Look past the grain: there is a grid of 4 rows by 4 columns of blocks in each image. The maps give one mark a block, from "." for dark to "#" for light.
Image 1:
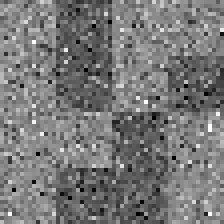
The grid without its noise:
#.##
#.#.
##.#
#..#
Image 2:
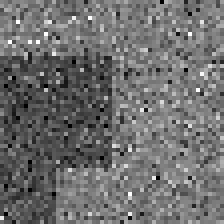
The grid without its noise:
####
..##
..##
.###
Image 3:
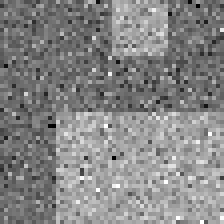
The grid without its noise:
..#.
....
.###
.###
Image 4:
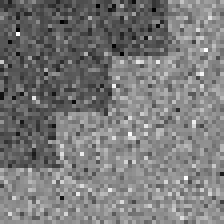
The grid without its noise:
...#
..##
.###
####
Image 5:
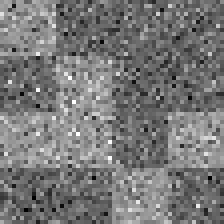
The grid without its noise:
#...
.#..
##.#
..#.
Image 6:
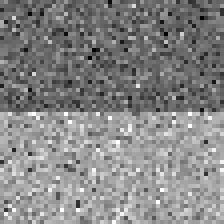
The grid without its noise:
....
....
####
####
